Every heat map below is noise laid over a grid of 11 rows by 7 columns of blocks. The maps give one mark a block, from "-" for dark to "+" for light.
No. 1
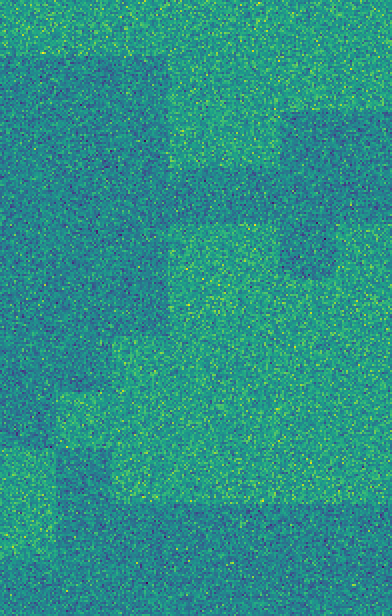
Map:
+ + + + + + +
- - - + + + +
- - - + + - -
- - - - - - -
- - - + + - +
- - - + + + +
- - + + + + +
- + + + + + +
+ - + + + + +
+ - - - - - -
- - - - - - -
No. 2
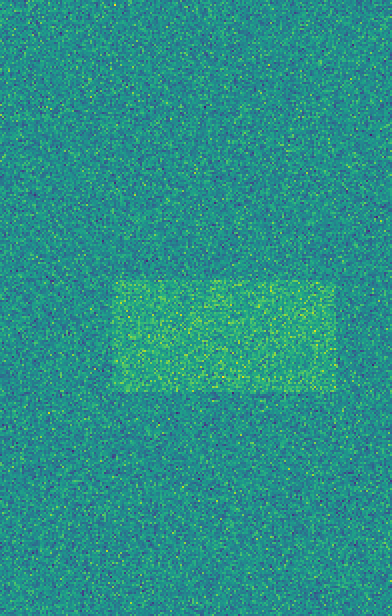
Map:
- - - - - - -
- - - - - - -
- - - - - - -
- - - - - - -
- - - - - - -
- - + + + + -
- - + + + + -
- - - - - - -
- - - - - - -
- - - - - - -
- - - - - - -
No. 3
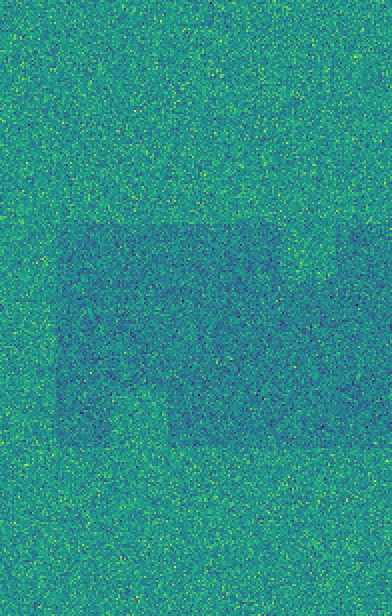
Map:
+ + + + + + +
+ + + + + + +
+ + + + + + +
+ + + + + + +
+ - - - - + -
+ - - - - - -
+ - - - - - -
+ - + - - - -
+ + + + + + +
+ + + + + + +
+ + + + + + +
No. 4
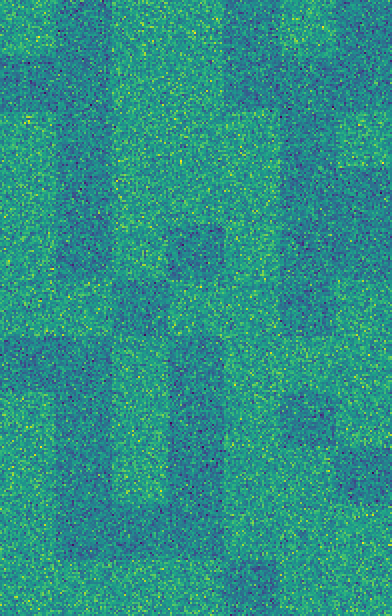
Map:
+ - + + - + -
- - + + - - -
+ - + + + - +
+ - + + + - -
+ - + - + - -
+ + - + + - +
- - + - + + +
+ - + - + - +
+ - + - + + -
+ - - - + + +
+ + + + - + +
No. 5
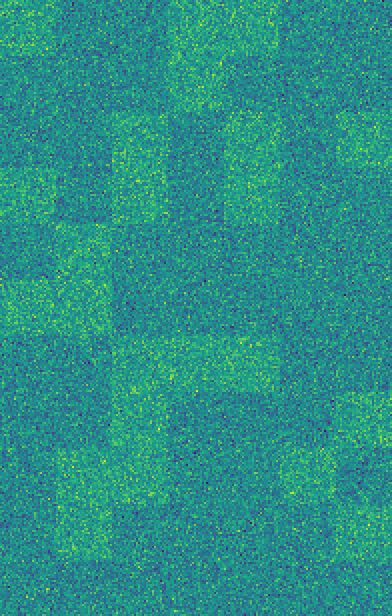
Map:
+ - - + + - -
- - - + - - -
- - + - + - +
+ - + - + - -
- + - - - - -
+ + - - - - -
- - + + + - -
- - + - - - +
- + + - - + -
- + - - - - +
- - - - - - -
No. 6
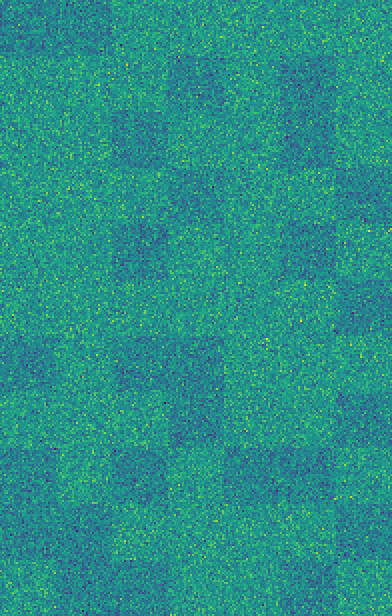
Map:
- - + + + + +
+ + + - + - +
+ + - + + - +
+ + + - + + -
+ + - + + - +
+ + + + + + -
- + - - + + +
+ + + - + + -
- + - + - - +
- - + + + + -
+ - - + + - +
